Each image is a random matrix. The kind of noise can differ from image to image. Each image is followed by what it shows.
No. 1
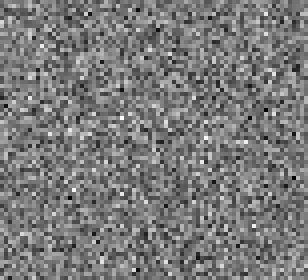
independent entries
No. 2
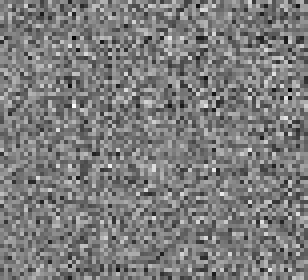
low rank plus noise
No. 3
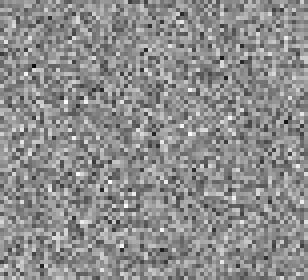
independent entries
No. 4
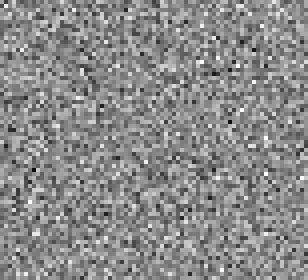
independent entries
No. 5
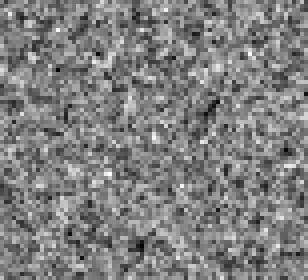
blotchy
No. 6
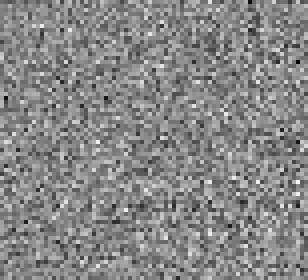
low rank plus noise
